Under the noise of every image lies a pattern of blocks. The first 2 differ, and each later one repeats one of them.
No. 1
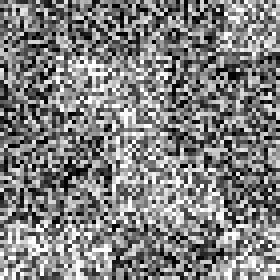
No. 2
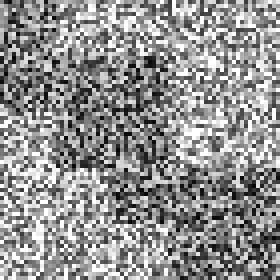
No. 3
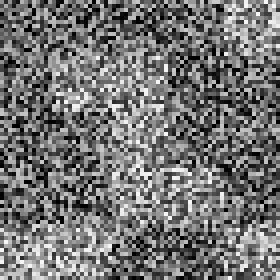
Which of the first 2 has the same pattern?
1
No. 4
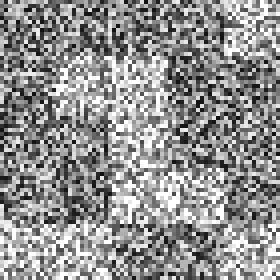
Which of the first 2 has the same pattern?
1
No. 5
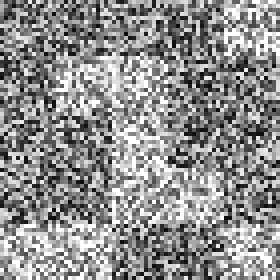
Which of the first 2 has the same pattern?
1
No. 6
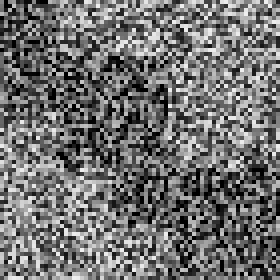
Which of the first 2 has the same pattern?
2
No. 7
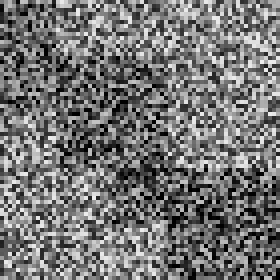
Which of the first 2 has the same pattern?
2
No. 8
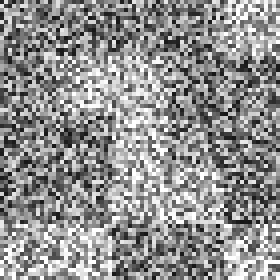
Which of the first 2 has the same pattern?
1
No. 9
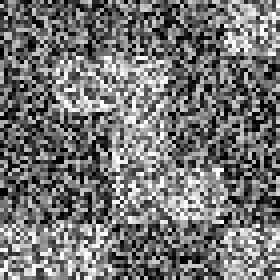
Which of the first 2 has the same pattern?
1
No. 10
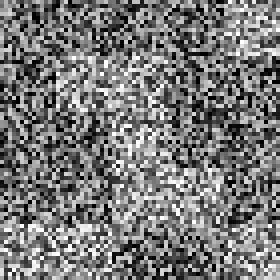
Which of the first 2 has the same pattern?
1
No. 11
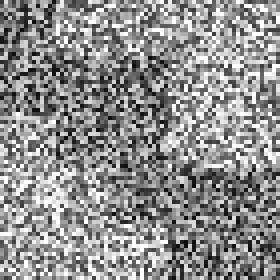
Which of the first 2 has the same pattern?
2
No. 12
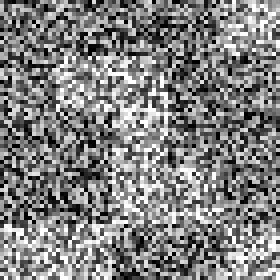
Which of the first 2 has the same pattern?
1
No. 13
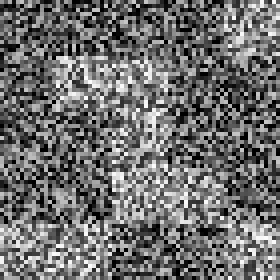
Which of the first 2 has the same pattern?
1
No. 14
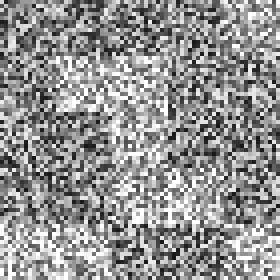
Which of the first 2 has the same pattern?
1
